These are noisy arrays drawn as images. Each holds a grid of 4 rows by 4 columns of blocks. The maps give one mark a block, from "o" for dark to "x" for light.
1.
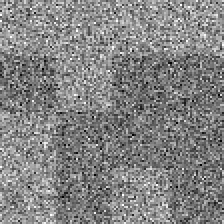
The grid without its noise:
xxxx
oxoo
xooo
xoxo
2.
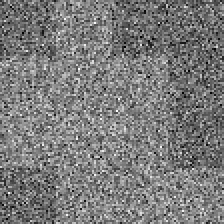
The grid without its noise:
oxoo
xxxo
xxxo
oxxx
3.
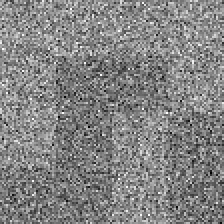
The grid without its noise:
xxxx
xoox
xoxo
ooxo
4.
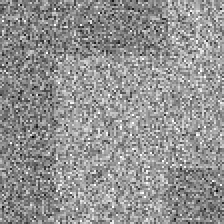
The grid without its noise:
ooox
oxxx
oxxx
oxxo
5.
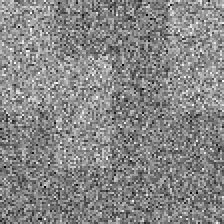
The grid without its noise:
xoox
xxox
oxoo
oooo
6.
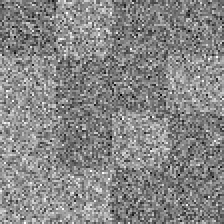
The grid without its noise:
oxoo
xoox
xoxo
xxoo
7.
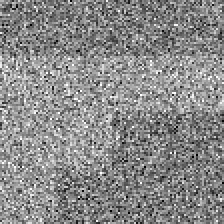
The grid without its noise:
oooo
xxxx
xxoo
xooo
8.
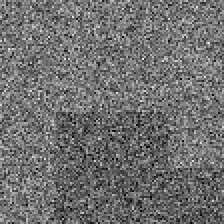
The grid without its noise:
xxxx
xxxx
xoox
xooo
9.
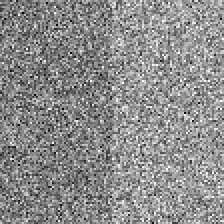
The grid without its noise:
ooxx
ooxx
ooxx
ooxx
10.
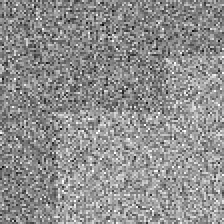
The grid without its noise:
oooo
ooox
oxxx
oxxx
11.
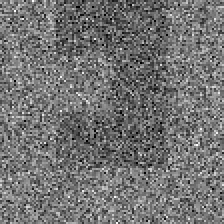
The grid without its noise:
xoox
xxox
xoox
xxxx
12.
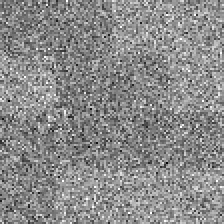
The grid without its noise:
ooxx
xoox
oooo
oxxx
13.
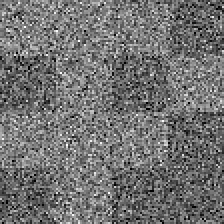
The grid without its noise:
xxxo
oxox
xxxo
oxoo
